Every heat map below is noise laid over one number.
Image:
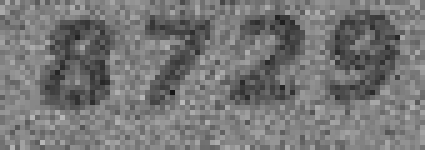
8729
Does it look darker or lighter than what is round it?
darker
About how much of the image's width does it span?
nearly all
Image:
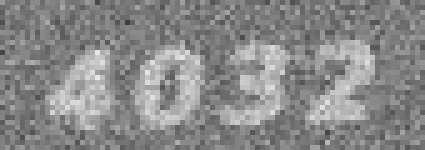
4032
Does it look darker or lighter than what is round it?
lighter
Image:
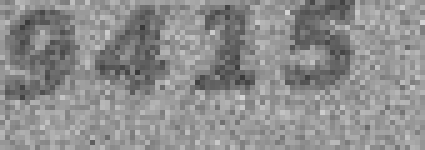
9415
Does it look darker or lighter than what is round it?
darker
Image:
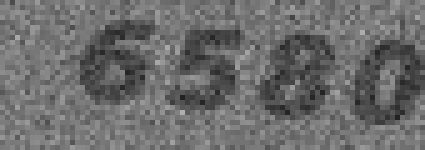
6580
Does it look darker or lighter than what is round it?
darker
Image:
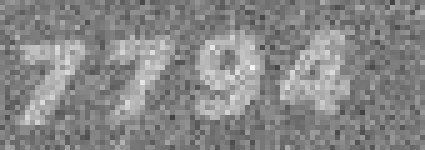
7794
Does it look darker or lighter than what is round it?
lighter
